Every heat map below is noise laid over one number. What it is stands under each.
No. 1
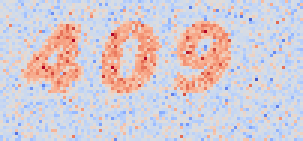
409
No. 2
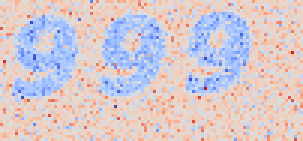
999
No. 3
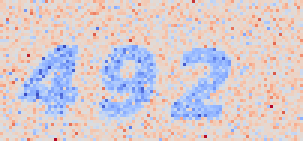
492
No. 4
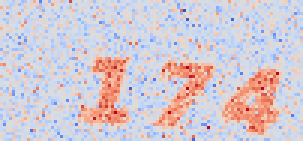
174
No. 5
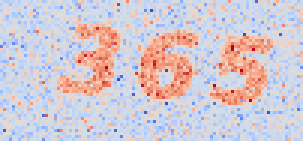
365
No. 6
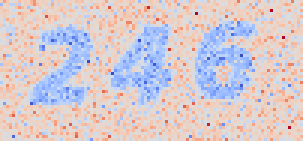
246
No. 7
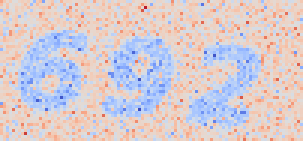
692
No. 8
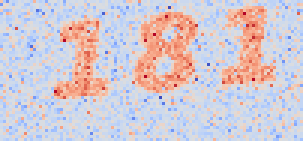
181
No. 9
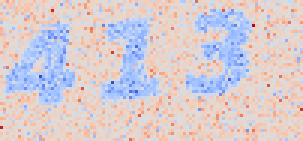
413
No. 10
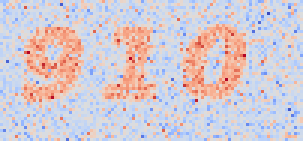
910
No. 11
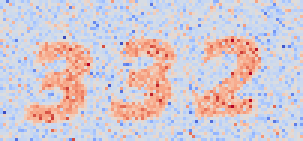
332
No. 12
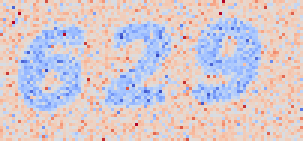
629
